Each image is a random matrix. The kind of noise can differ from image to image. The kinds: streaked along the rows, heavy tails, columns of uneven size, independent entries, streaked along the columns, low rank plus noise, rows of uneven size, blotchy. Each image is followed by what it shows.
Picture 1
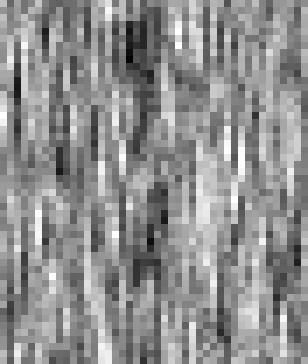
streaked along the columns
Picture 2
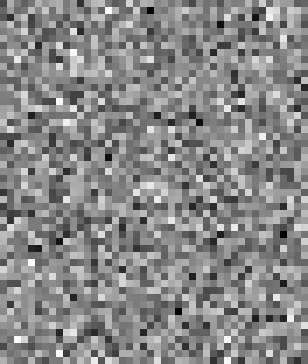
independent entries
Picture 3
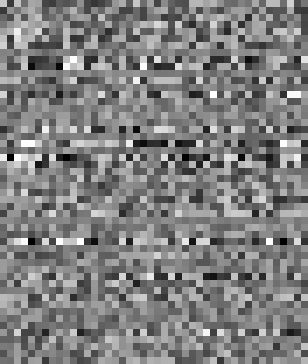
rows of uneven size
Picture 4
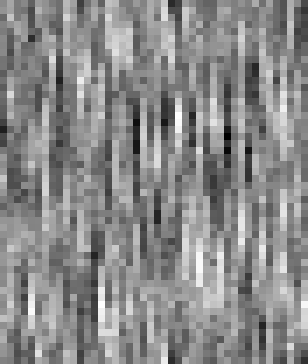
streaked along the columns
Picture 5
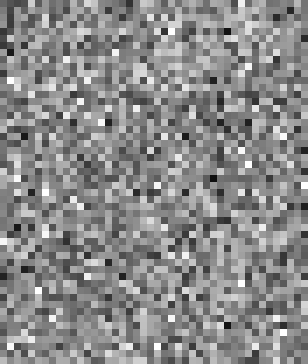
independent entries
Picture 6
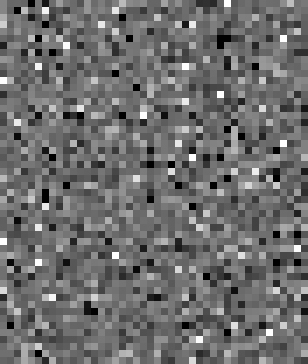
heavy tails
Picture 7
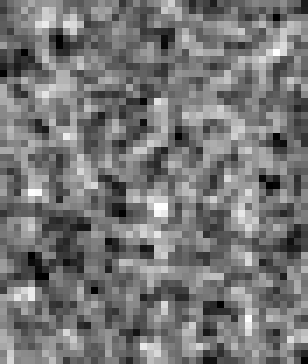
blotchy
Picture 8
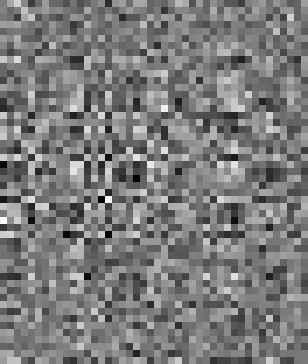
low rank plus noise
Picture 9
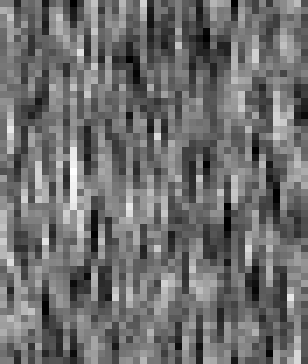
streaked along the columns
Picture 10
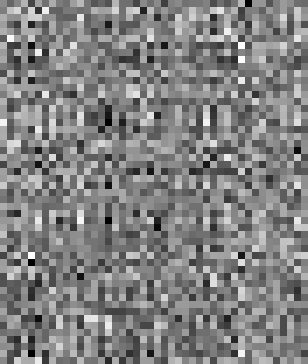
low rank plus noise
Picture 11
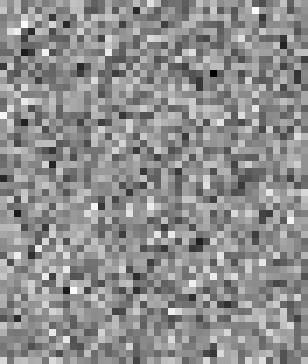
independent entries
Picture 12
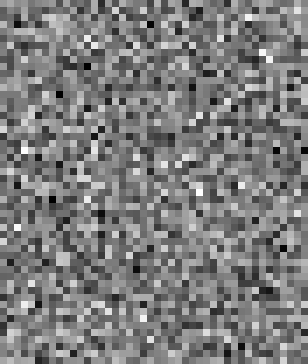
independent entries
